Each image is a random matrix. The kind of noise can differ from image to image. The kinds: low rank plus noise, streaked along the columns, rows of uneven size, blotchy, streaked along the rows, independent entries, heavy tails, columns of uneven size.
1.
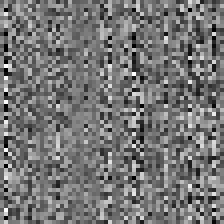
columns of uneven size
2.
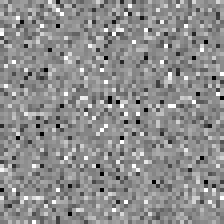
heavy tails
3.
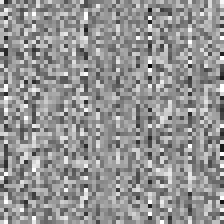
columns of uneven size
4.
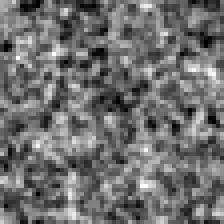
blotchy
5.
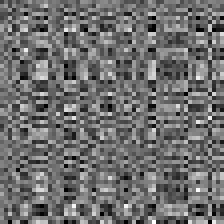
low rank plus noise
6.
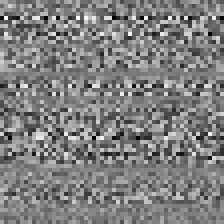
rows of uneven size
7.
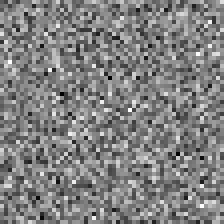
independent entries
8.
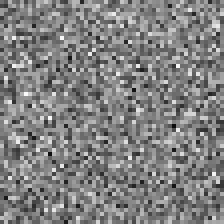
independent entries
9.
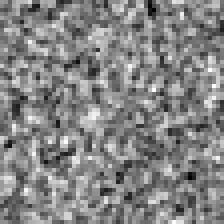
blotchy
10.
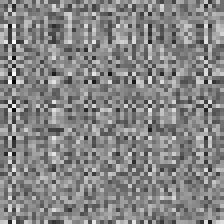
low rank plus noise
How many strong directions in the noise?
one
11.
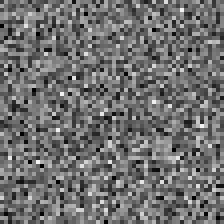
independent entries
